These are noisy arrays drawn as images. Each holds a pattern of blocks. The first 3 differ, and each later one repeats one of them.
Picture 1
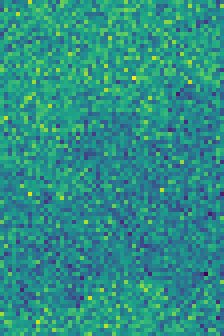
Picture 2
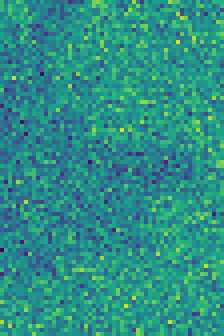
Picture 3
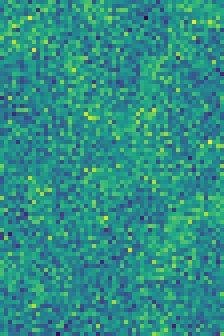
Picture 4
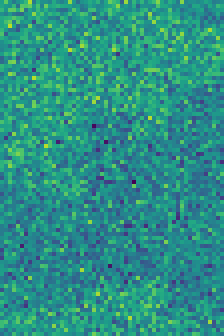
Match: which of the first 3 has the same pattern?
1
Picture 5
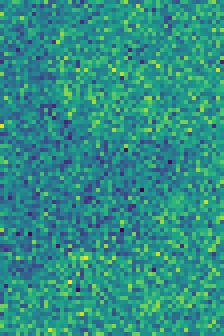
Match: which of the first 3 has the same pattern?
2
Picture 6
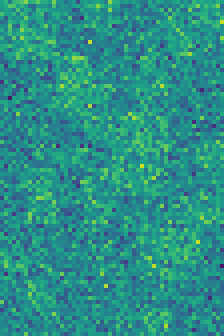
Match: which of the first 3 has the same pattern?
3
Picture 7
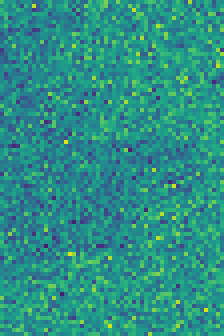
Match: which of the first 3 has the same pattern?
2
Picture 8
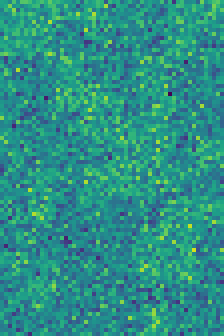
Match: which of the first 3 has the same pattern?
3
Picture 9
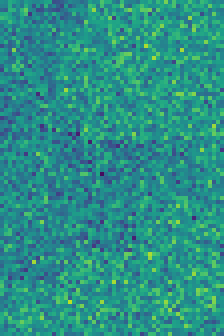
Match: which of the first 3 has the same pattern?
2
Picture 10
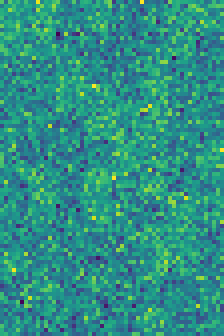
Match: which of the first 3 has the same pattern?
3
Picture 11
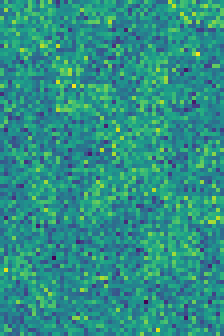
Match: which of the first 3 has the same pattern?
3
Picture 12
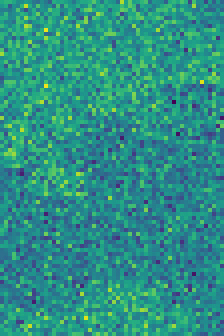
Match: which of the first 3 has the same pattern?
1
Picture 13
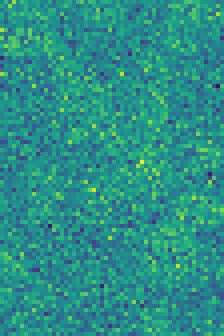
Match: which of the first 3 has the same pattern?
3
